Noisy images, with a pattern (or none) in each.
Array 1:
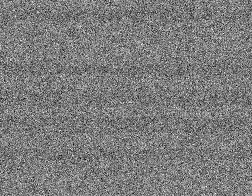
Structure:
bands of rows
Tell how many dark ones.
5
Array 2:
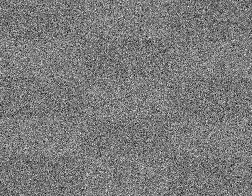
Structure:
a checkerboard
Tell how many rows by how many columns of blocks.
5 by 3
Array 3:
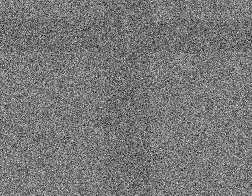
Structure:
bands of rows crossing bands of columns
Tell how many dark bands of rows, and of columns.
1 and 1
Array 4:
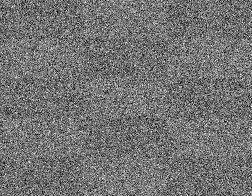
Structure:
a checkerboard
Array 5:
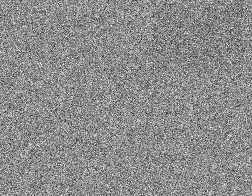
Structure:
one block
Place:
top right
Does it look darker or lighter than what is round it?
darker
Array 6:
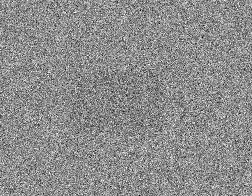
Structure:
one block
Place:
centre
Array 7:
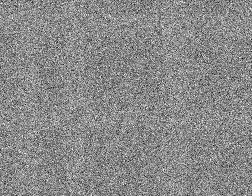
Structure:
bands of rows crossing bands of columns
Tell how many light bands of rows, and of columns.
2 and 3
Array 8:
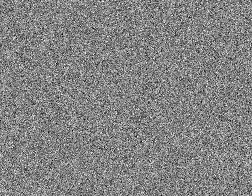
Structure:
only noise
